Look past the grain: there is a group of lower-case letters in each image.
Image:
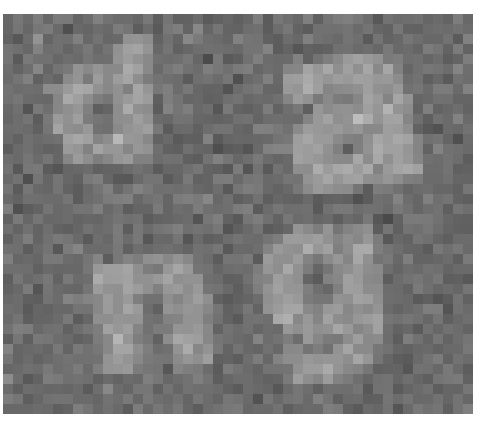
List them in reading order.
top left: d; top right: a; bottom left: n; bottom right: g
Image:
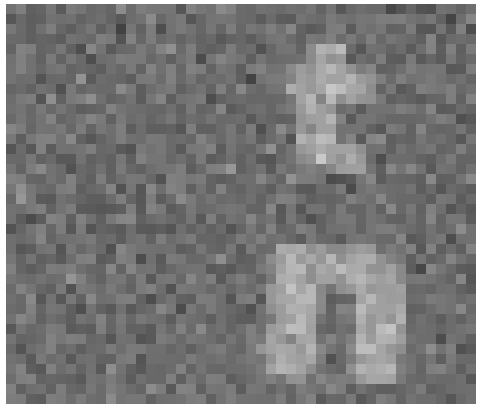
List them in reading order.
top right: t; bottom right: n
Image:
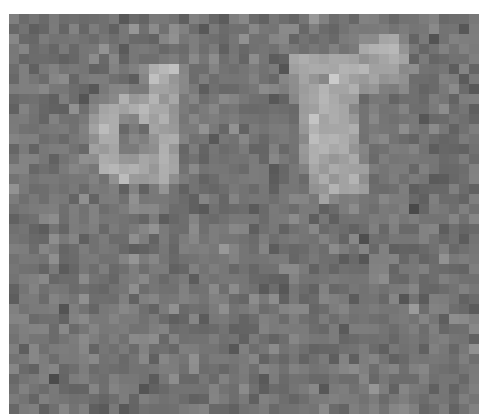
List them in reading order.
top left: d; top right: r
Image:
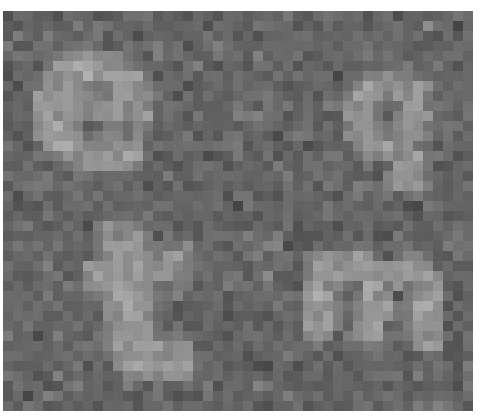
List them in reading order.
top left: e; top right: q; bottom left: t; bottom right: m
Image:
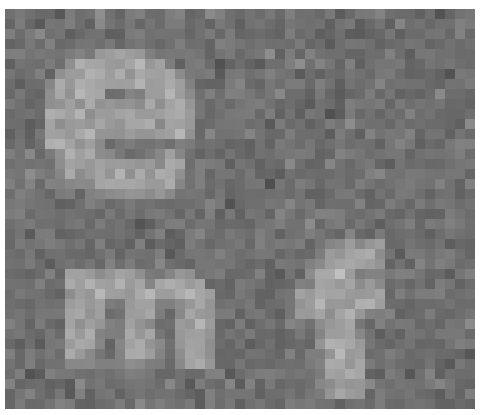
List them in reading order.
top left: e; bottom left: m; bottom right: f
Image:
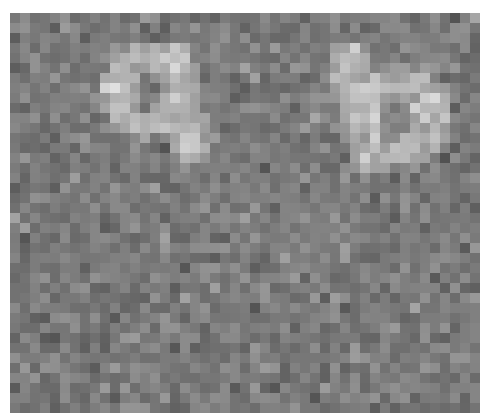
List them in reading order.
top left: q; top right: b
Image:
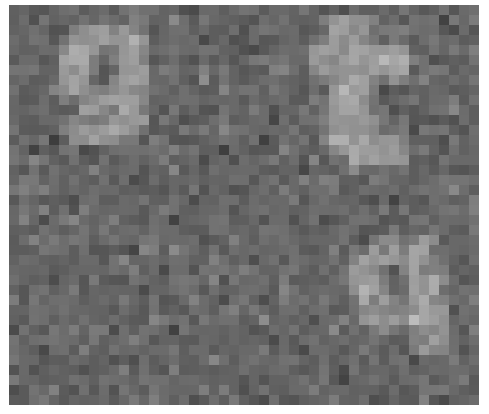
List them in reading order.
top left: g; top right: t; bottom right: q
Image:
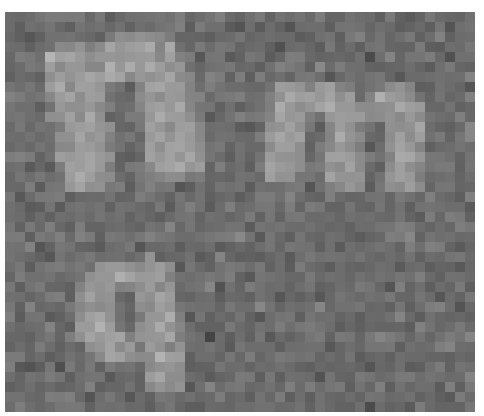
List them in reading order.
top left: n; top right: m; bottom left: q
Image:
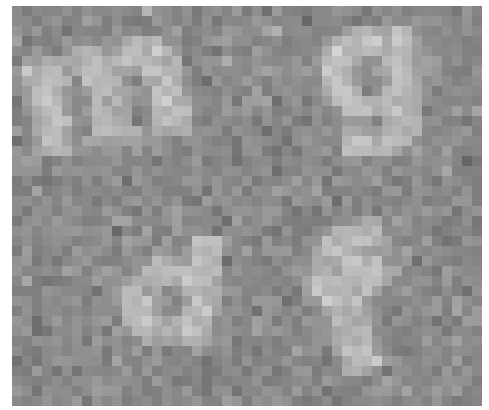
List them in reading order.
top left: m; top right: g; bottom left: d; bottom right: f
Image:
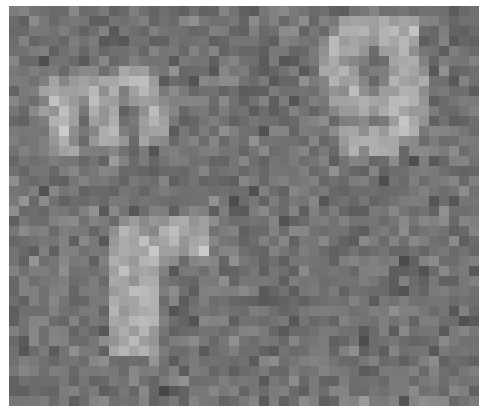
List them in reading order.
top left: m; top right: g; bottom left: r
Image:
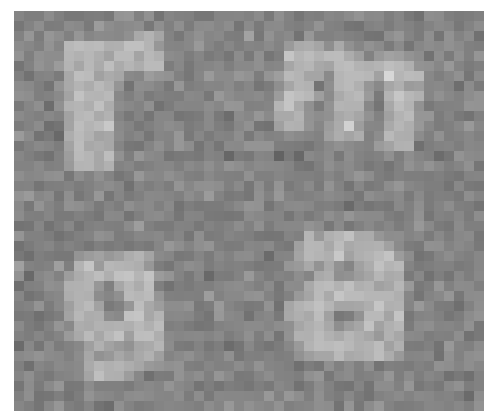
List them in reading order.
top left: r; top right: m; bottom left: g; bottom right: a
